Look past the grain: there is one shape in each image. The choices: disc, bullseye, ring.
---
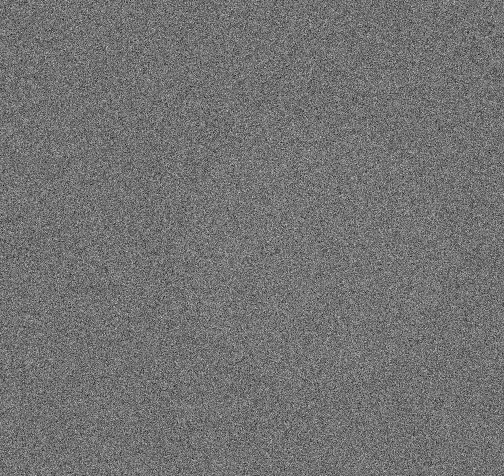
disc
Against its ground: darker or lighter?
lighter
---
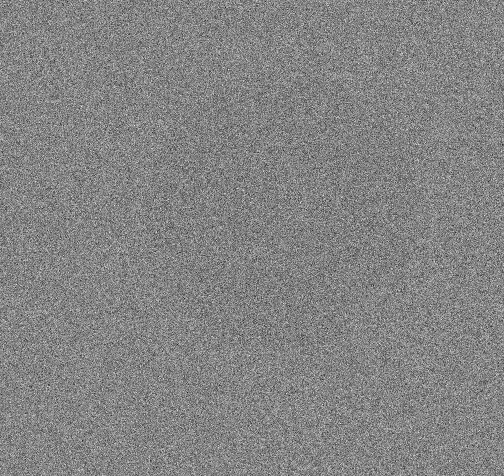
disc
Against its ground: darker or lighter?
darker
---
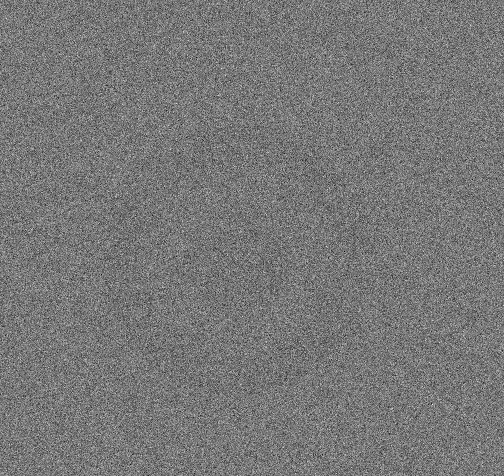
bullseye
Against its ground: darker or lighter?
darker
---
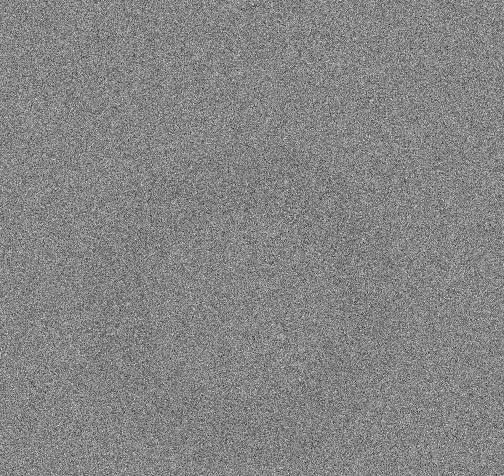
ring
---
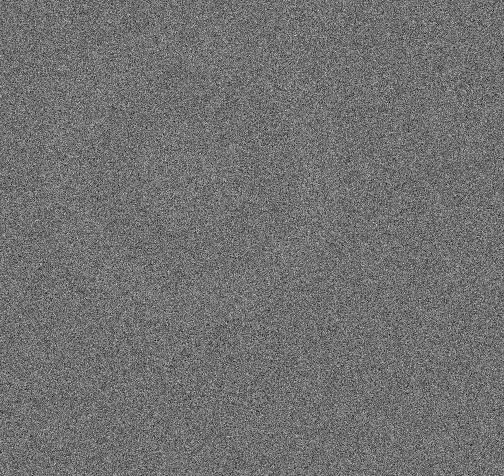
bullseye
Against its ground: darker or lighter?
lighter
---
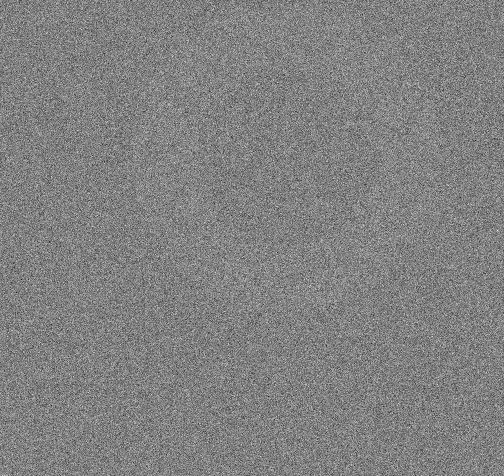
ring
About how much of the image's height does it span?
two thirds
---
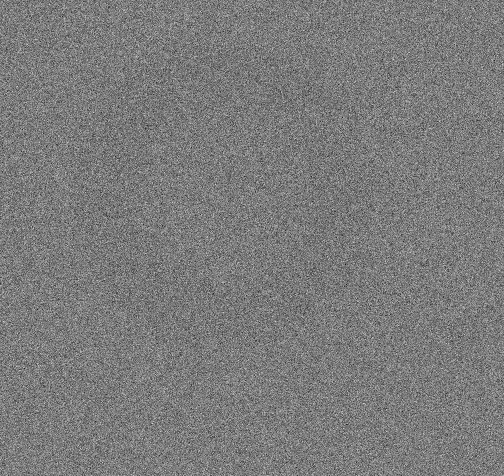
ring
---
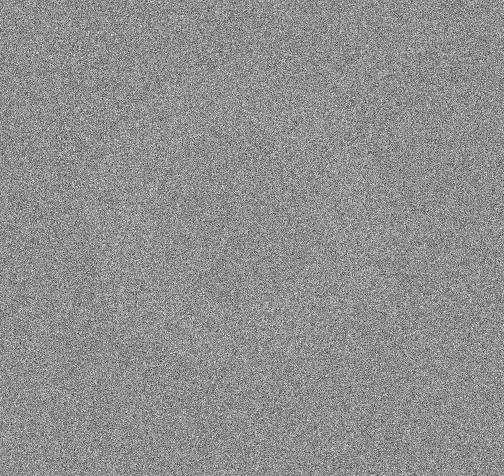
ring
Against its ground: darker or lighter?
lighter
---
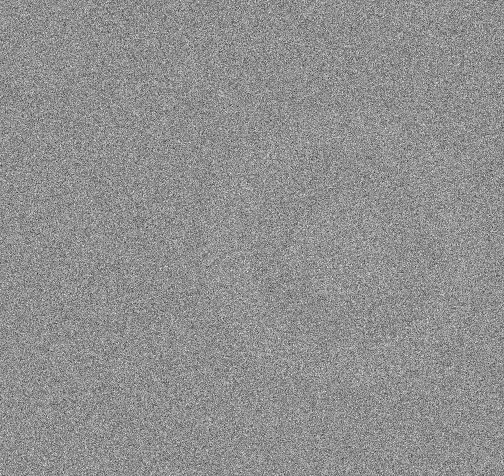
bullseye
